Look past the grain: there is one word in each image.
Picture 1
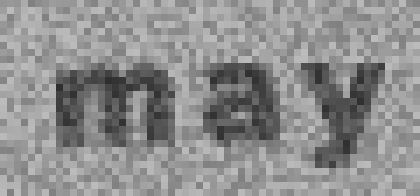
may
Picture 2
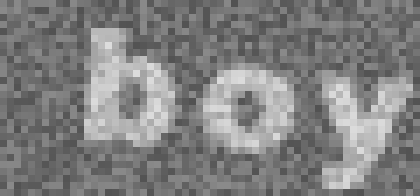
boy
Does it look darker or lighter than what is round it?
lighter
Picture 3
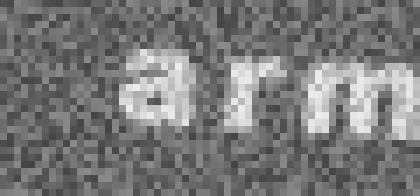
arm
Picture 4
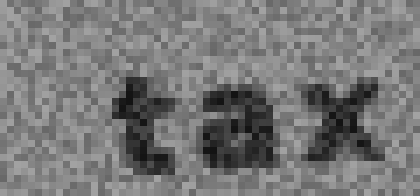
tax
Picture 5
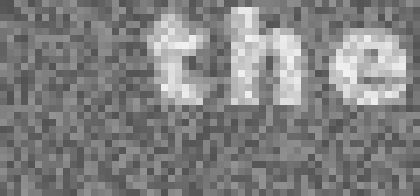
the
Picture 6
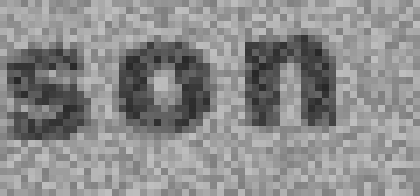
son
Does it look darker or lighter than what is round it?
darker
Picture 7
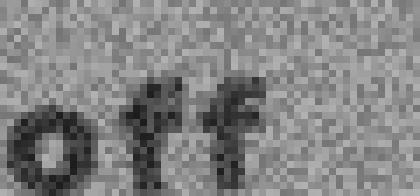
off
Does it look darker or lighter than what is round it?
darker
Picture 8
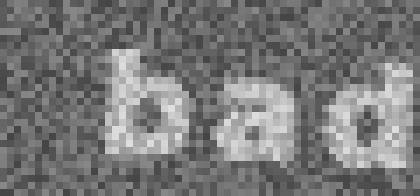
bad
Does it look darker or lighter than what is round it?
lighter
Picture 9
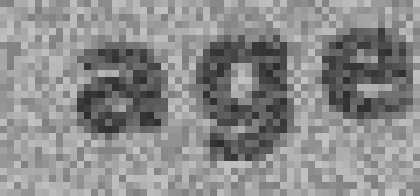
age
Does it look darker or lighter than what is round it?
darker
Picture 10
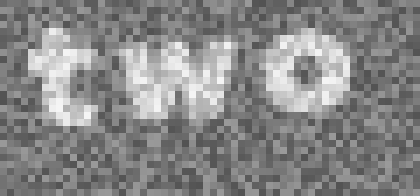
two
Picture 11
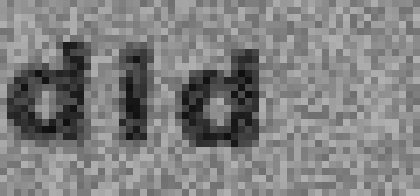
did
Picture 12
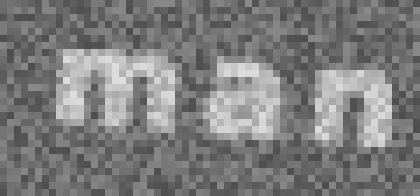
man
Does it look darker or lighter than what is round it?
lighter
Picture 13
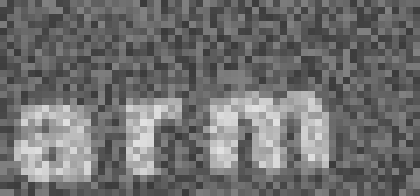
arm
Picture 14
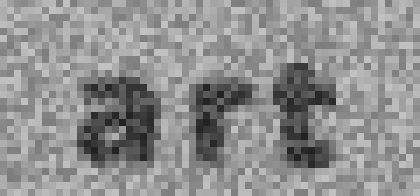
art
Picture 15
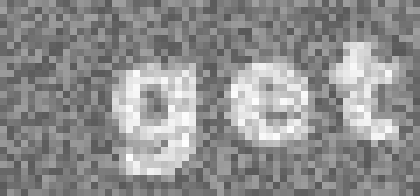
get
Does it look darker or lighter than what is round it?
lighter
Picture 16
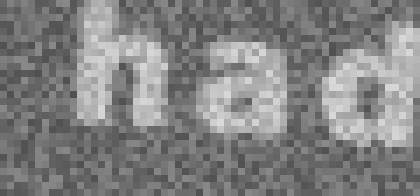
had
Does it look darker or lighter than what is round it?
lighter
